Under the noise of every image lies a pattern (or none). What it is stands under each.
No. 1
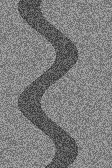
a wavy band
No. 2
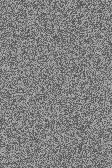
only noise
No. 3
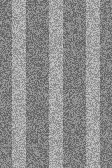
vertical stripes
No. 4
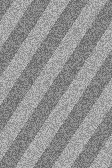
diagonal stripes
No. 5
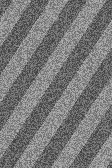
diagonal stripes
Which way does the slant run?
bottom left to top right
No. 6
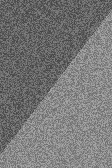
a sharp edge
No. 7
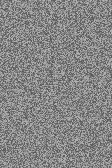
only noise
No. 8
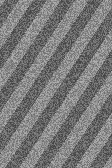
diagonal stripes
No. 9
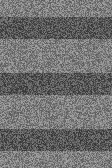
horizontal stripes
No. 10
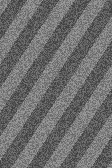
diagonal stripes
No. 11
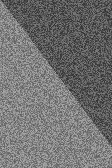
a sharp edge
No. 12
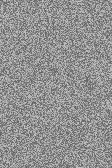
only noise
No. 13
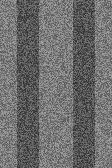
vertical stripes
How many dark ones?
2
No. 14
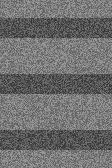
horizontal stripes
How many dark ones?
3
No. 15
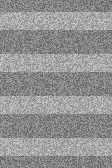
horizontal stripes
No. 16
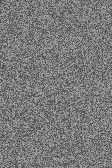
only noise
